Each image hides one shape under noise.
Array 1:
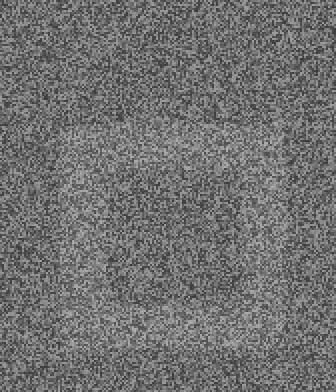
square frame
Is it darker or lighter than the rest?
lighter
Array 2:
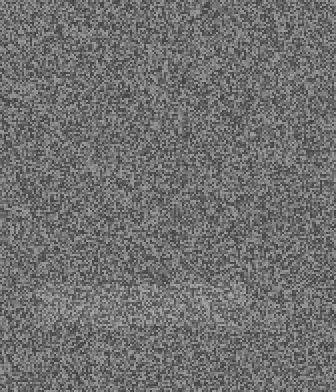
bar
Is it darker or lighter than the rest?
lighter
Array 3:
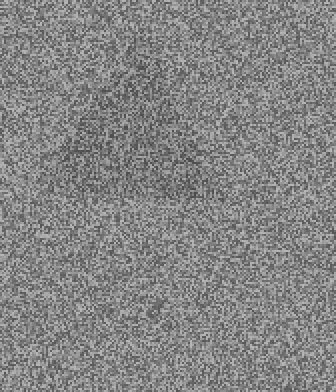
triangle
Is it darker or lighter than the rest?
darker
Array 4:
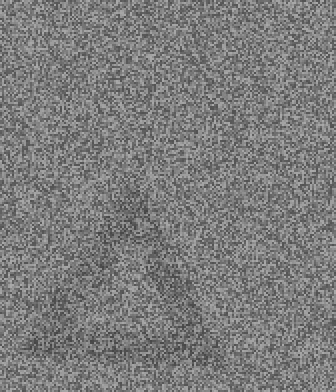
triangle frame
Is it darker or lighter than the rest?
darker
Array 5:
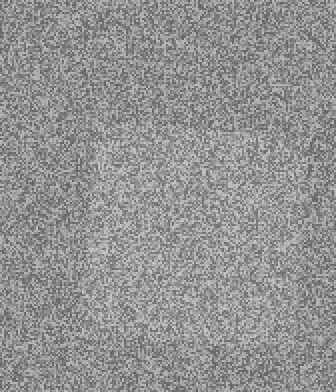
square
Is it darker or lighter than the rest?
lighter
